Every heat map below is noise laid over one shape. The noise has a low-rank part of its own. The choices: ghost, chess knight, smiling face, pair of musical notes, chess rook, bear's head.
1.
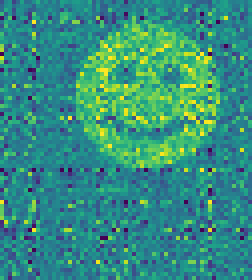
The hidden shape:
smiling face
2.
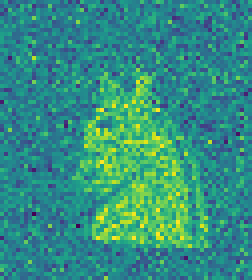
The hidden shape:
chess knight
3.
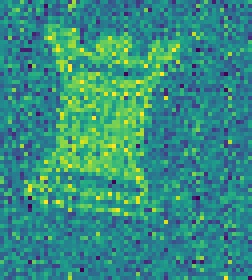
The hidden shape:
chess rook
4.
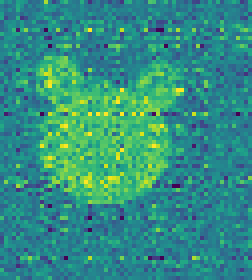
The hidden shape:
bear's head
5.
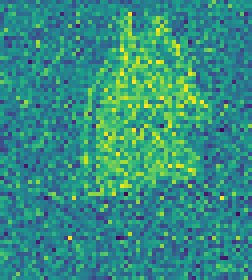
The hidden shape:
chess knight
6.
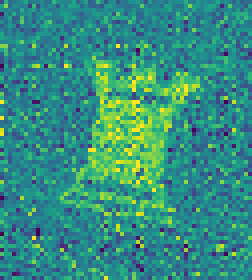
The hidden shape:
chess rook
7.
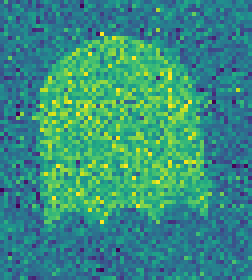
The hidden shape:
ghost
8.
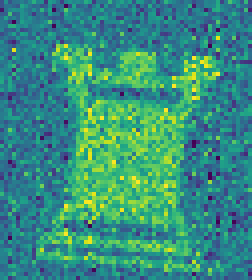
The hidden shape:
chess rook
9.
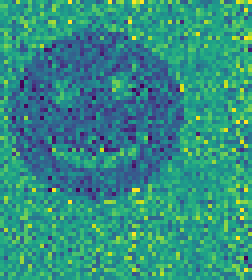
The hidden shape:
smiling face
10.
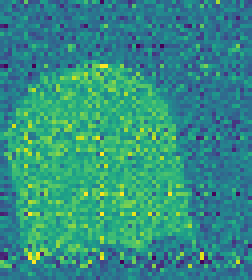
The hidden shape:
ghost
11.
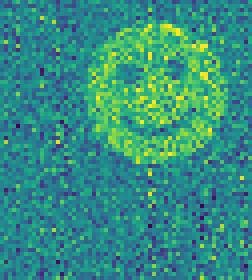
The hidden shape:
smiling face
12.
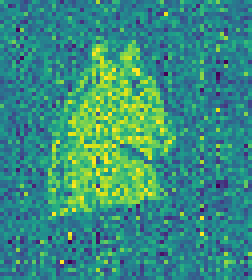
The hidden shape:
chess knight
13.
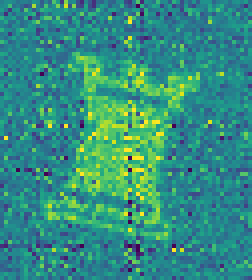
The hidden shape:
chess rook
